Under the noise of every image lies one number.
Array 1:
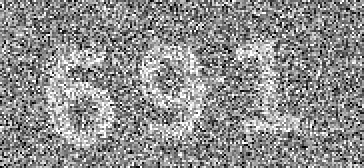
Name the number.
691
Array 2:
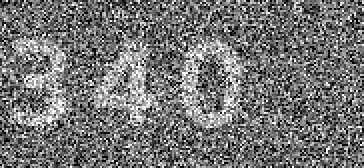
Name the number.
340
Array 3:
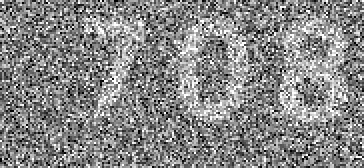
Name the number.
708
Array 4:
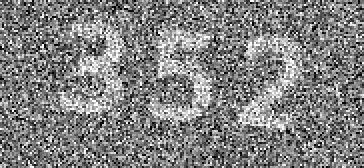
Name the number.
352
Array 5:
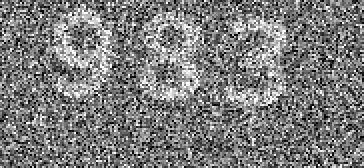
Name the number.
983
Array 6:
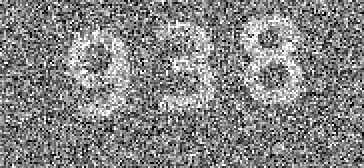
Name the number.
938
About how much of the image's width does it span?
two thirds
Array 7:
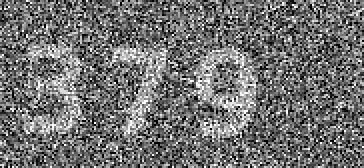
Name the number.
379
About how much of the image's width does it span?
two thirds
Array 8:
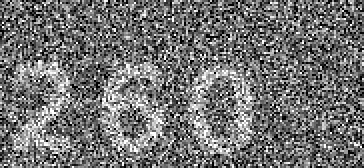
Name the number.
260
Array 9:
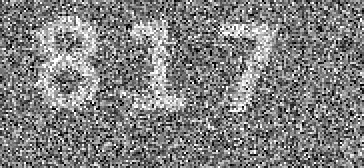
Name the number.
817
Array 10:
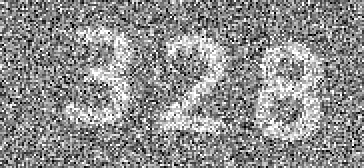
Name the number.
328
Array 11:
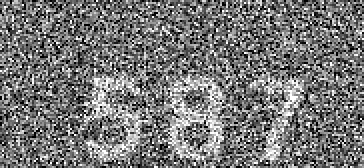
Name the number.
587
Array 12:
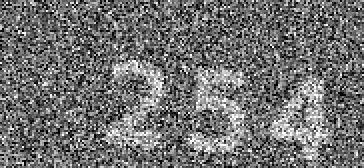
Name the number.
254
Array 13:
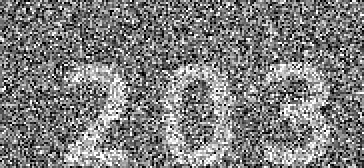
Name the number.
203
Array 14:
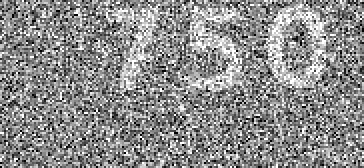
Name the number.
750
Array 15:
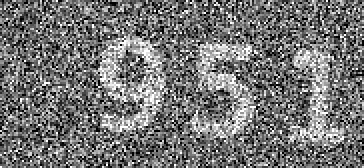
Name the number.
951
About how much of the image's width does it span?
two thirds
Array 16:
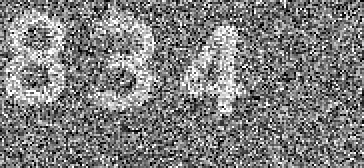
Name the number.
834
